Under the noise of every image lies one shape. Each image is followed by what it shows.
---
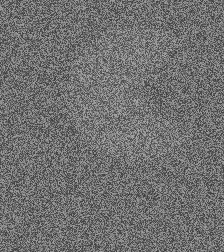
disc with a wedge cut out
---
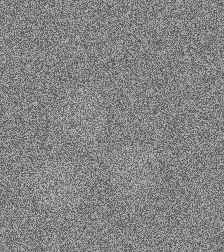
three dots
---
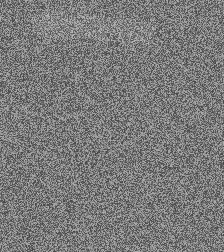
bar
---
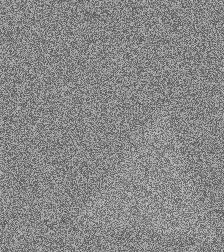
triangle
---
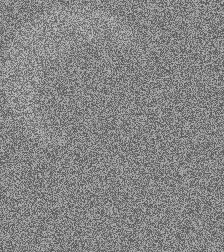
crescent
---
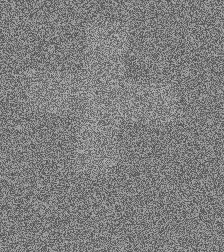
cross
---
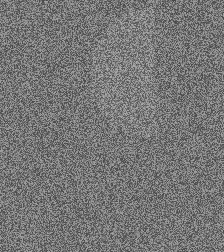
half disc
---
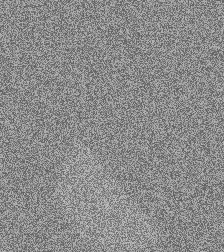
half disc
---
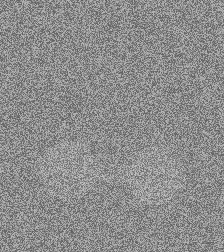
dumbbell
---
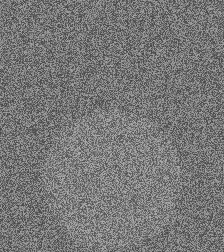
disc
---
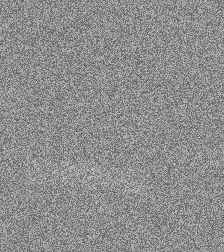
bar
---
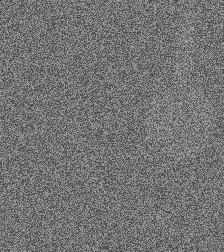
lollipop
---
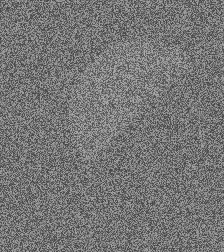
half disc
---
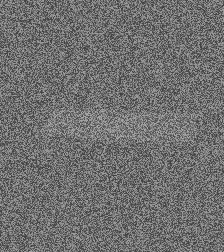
bar
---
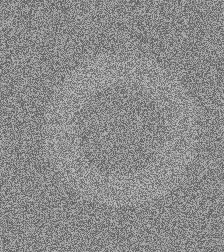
ring
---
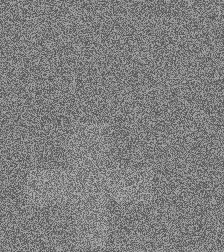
cross
